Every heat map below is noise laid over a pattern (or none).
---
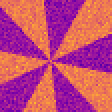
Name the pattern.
spokes from one point
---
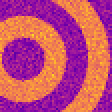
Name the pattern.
rings round one point
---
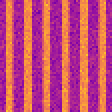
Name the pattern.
vertical stripes
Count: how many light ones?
6
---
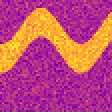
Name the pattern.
a wavy band
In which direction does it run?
left to right
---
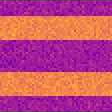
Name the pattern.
horizontal stripes
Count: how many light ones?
2
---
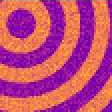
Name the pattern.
rings round one point
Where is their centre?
top left
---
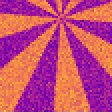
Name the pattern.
spokes from one point
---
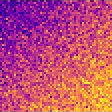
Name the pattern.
a smooth slope
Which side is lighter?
bottom right
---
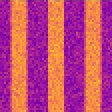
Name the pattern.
vertical stripes
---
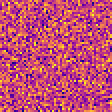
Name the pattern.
only noise
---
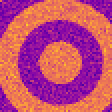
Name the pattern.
rings round one point
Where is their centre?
centre
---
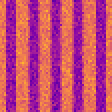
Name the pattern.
vertical stripes
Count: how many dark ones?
5
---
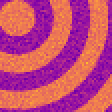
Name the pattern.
rings round one point
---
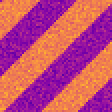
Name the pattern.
diagonal stripes
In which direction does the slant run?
bottom left to top right
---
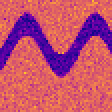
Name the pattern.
a wavy band
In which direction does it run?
left to right
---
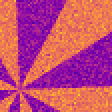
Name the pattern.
spokes from one point
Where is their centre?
bottom left
